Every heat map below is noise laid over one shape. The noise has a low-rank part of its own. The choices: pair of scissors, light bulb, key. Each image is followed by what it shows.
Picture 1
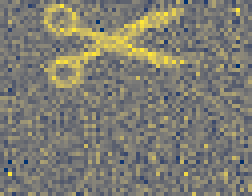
light pair of scissors
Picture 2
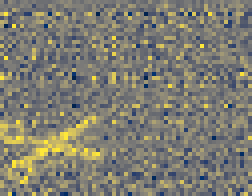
light pair of scissors, bottom left
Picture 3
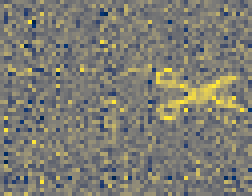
light pair of scissors, middle right
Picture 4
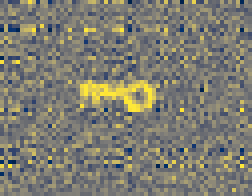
light key, centre
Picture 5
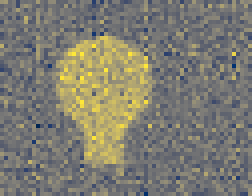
light light bulb
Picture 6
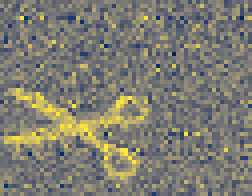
light pair of scissors
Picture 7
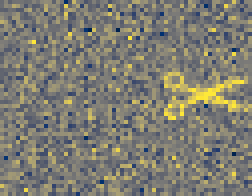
light pair of scissors, middle right
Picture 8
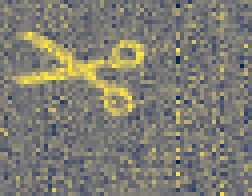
light pair of scissors
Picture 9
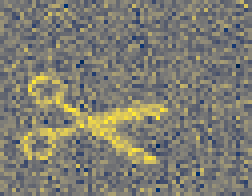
light pair of scissors
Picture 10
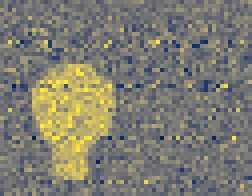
light light bulb
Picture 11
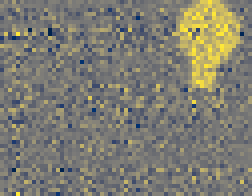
light light bulb, top right
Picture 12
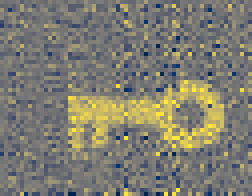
light key
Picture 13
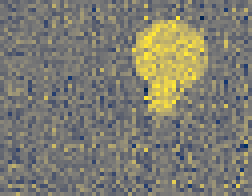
light light bulb
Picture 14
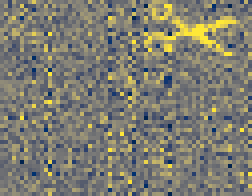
light pair of scissors, top right
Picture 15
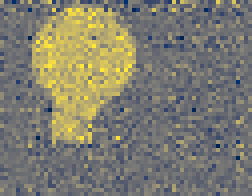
light light bulb
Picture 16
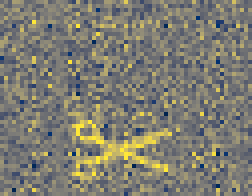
light pair of scissors, bottom middle
